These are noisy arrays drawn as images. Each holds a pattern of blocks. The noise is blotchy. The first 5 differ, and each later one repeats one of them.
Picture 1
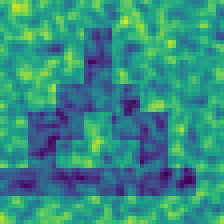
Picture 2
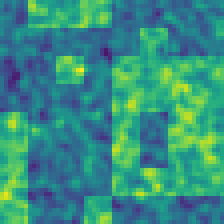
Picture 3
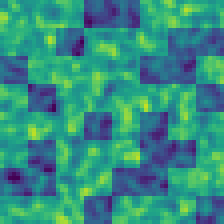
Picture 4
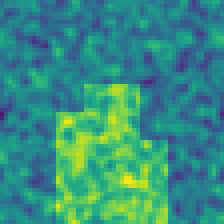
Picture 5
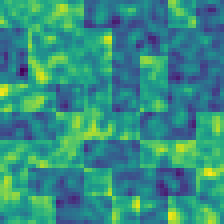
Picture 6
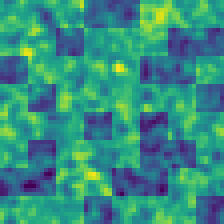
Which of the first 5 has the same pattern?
3
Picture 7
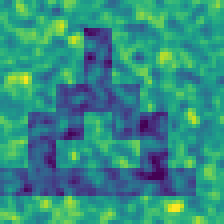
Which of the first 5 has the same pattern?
1
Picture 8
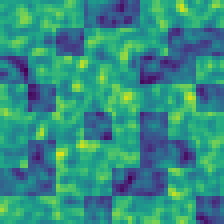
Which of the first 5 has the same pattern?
3
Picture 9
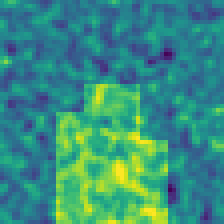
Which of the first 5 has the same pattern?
4
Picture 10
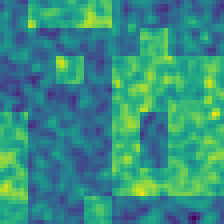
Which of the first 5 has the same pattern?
2
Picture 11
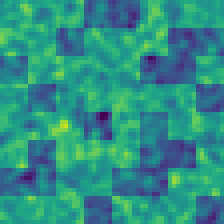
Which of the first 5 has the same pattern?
3
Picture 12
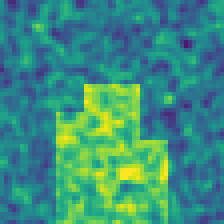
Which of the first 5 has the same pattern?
4
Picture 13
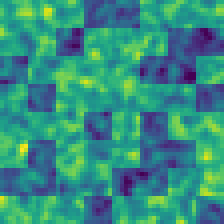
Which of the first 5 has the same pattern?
3
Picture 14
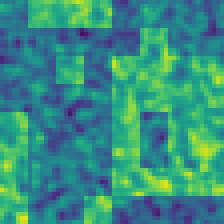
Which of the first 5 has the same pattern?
2
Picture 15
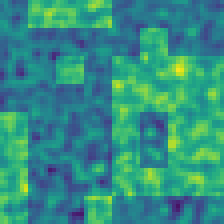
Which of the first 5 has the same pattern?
2
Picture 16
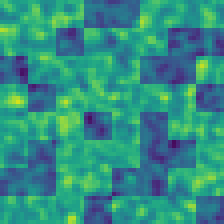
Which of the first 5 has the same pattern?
3
